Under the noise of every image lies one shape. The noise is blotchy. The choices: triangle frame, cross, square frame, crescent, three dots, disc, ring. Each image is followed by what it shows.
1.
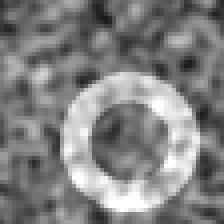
ring
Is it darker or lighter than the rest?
lighter
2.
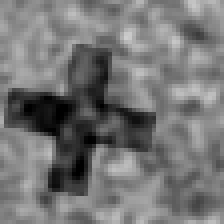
cross
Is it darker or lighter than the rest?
darker
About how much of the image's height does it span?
two thirds
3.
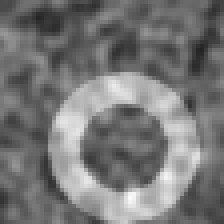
ring
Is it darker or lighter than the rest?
lighter
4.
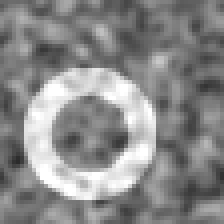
ring
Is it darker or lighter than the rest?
lighter
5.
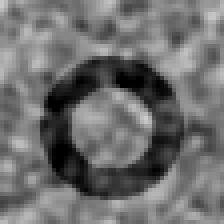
ring
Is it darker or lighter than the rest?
darker
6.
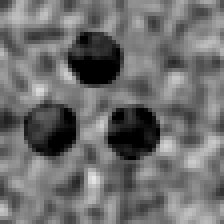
three dots
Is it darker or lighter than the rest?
darker
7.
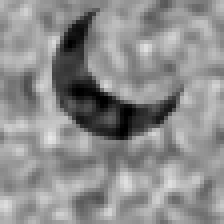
crescent
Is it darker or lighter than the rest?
darker
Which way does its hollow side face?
up and right
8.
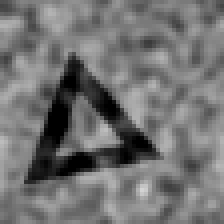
triangle frame
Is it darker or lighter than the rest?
darker
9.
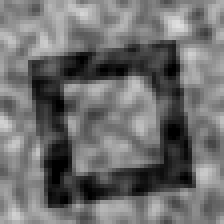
square frame
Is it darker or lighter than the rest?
darker
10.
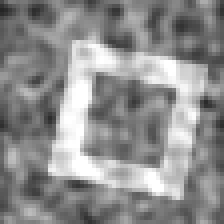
square frame
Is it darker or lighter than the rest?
lighter
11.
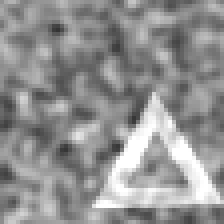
triangle frame
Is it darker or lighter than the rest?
lighter
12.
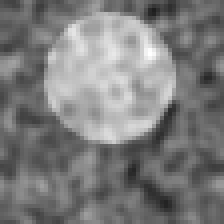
disc
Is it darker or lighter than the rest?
lighter
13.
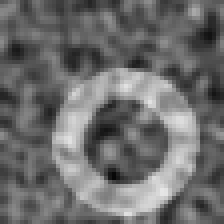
ring
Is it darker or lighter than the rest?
lighter
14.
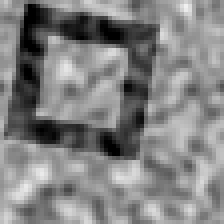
square frame
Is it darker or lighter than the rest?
darker
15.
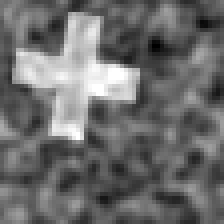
cross
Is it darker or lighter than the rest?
lighter
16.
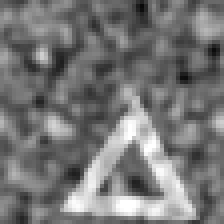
triangle frame
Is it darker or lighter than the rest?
lighter
